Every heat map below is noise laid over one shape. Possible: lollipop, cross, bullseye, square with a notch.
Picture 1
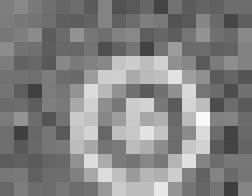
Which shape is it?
bullseye
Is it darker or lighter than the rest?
lighter
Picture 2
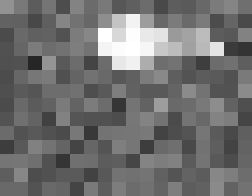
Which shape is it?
lollipop
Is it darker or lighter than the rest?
lighter
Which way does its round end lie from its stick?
left
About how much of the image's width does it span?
half
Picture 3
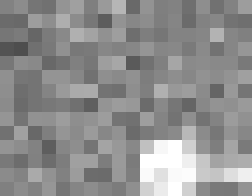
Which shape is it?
lollipop
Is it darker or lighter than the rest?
lighter
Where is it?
bottom right
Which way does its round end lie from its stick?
left
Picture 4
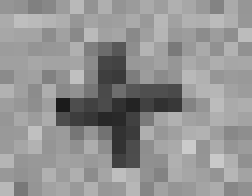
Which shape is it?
cross
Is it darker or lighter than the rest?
darker
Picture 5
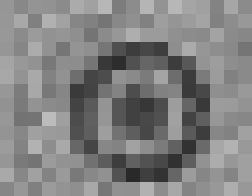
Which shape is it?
bullseye
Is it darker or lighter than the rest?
darker
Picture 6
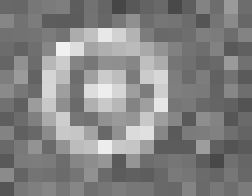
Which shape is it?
bullseye
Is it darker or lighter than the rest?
lighter
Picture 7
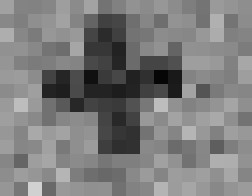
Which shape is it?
cross
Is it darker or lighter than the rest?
darker
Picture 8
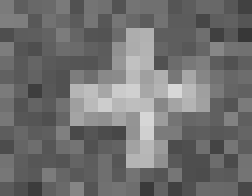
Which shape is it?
cross
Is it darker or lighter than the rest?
lighter
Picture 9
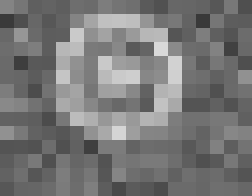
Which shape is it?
bullseye
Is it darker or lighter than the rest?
lighter
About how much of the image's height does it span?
two thirds
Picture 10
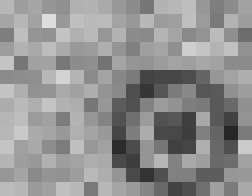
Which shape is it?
bullseye
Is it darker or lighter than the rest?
darker
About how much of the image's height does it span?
two thirds
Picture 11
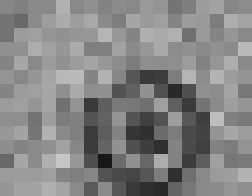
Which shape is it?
bullseye
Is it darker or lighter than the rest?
darker
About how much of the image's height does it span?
two thirds
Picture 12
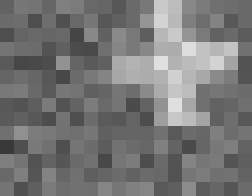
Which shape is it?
cross
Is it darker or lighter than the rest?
lighter
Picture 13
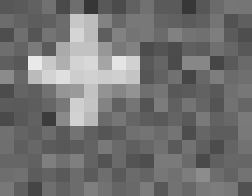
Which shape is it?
cross
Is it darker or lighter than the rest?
lighter
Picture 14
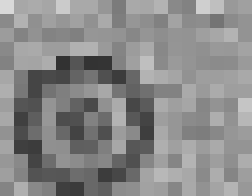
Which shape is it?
bullseye
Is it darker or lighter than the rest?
darker
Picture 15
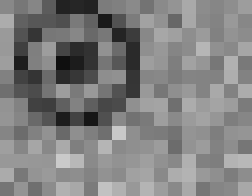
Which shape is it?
bullseye
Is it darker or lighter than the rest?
darker
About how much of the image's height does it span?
two thirds
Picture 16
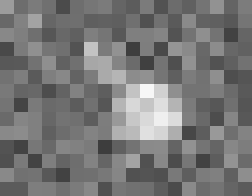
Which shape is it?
lollipop
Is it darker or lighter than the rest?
lighter
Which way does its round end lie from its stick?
down and right
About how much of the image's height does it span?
half
